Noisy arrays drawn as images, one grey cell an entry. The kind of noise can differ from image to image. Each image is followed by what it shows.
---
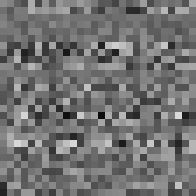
rows of uneven size
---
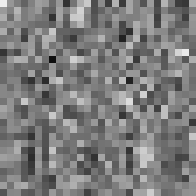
low rank plus noise
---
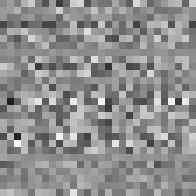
rows of uneven size
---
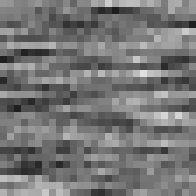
streaked along the rows
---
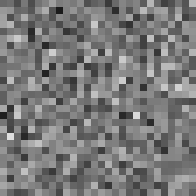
independent entries
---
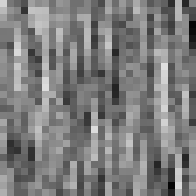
streaked along the columns
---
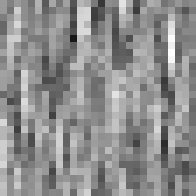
streaked along the columns
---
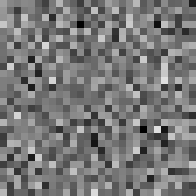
low rank plus noise
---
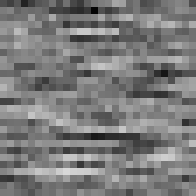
streaked along the rows
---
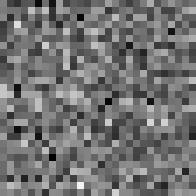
low rank plus noise
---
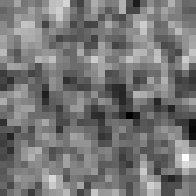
blotchy
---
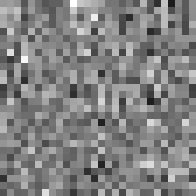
low rank plus noise
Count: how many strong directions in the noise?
two
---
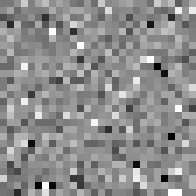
heavy tails
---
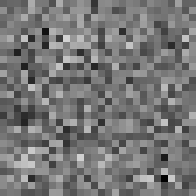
low rank plus noise
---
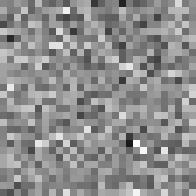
independent entries
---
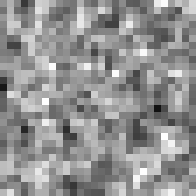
blotchy
